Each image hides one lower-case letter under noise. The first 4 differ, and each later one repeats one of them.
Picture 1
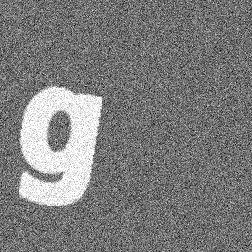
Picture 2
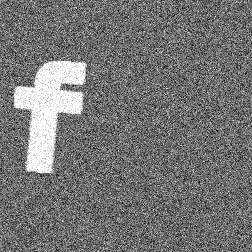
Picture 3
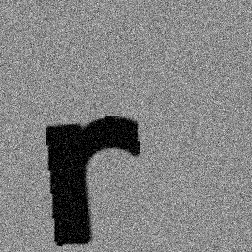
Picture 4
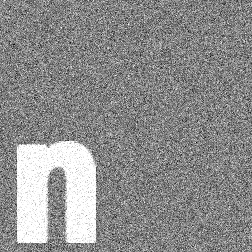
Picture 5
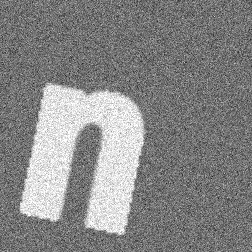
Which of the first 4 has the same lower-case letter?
4
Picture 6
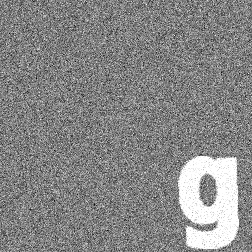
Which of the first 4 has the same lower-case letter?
1
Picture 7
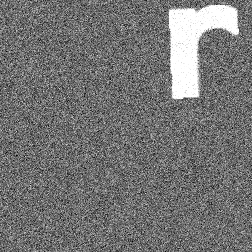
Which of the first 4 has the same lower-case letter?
3
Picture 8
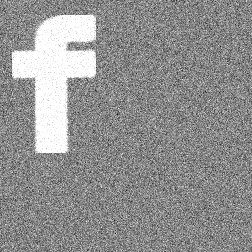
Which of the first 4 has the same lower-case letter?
2
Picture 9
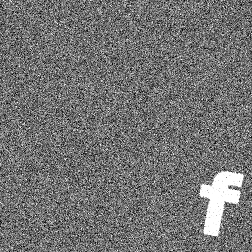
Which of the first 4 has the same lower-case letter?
2
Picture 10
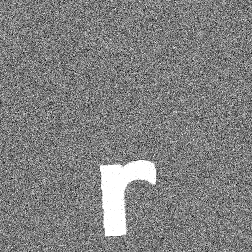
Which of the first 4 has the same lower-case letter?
3
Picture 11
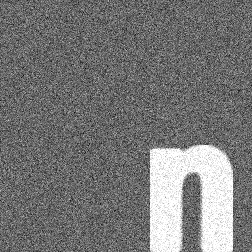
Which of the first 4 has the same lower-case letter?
4
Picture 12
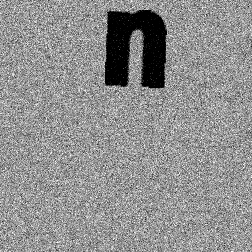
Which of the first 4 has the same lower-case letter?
4
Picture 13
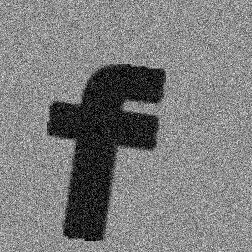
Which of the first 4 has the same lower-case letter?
2
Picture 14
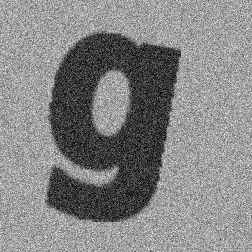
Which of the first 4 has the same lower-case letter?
1
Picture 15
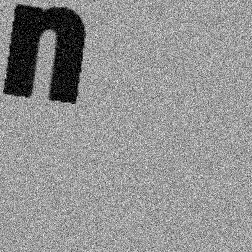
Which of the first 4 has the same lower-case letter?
4
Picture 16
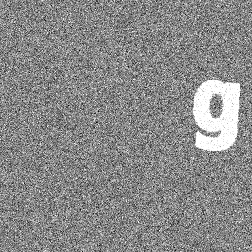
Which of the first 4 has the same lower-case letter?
1
